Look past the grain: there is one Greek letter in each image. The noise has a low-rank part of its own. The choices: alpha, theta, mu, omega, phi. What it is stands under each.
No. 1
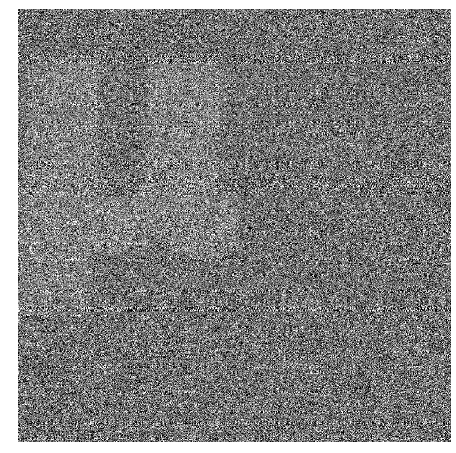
light mu
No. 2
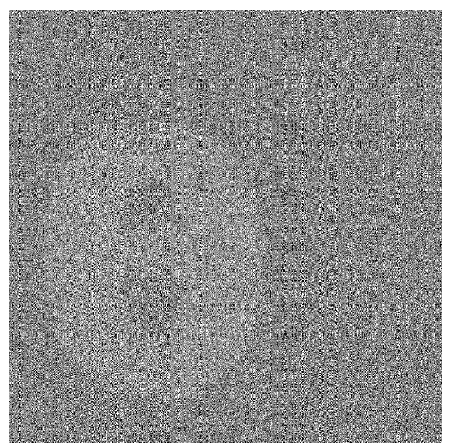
light theta
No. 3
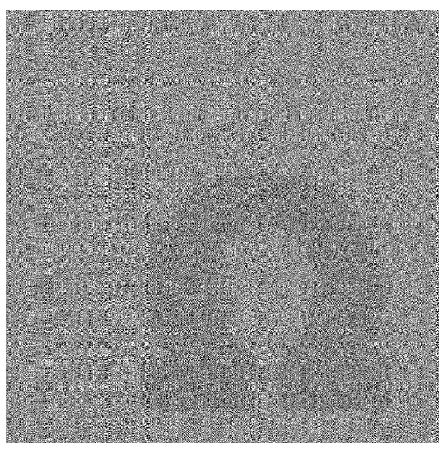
dark omega
